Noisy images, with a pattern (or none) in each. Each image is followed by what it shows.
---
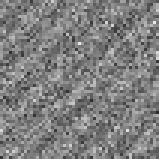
diagonal stripes
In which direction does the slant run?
bottom left to top right
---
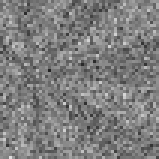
spokes from one point
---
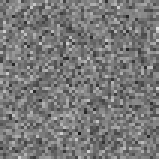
only noise
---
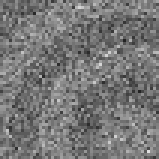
rings round one point
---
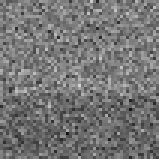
a sharp edge
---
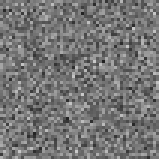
only noise
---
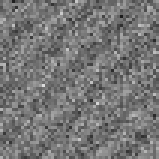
diagonal stripes
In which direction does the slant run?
bottom left to top right
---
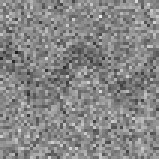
a wavy band
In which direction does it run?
left to right
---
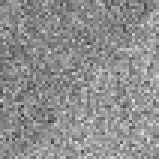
a sharp edge
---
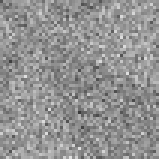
spokes from one point
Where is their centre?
top left
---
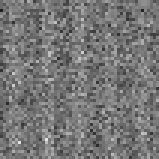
vertical stripes
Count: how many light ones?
5
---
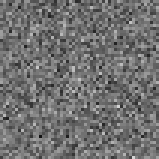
only noise
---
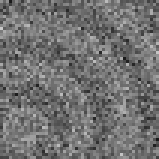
rings round one point
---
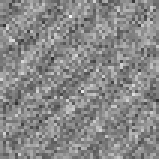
diagonal stripes
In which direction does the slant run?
bottom left to top right
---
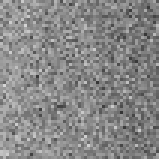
a smooth slope
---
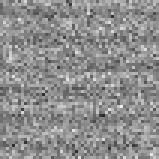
horizontal stripes
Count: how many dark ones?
6
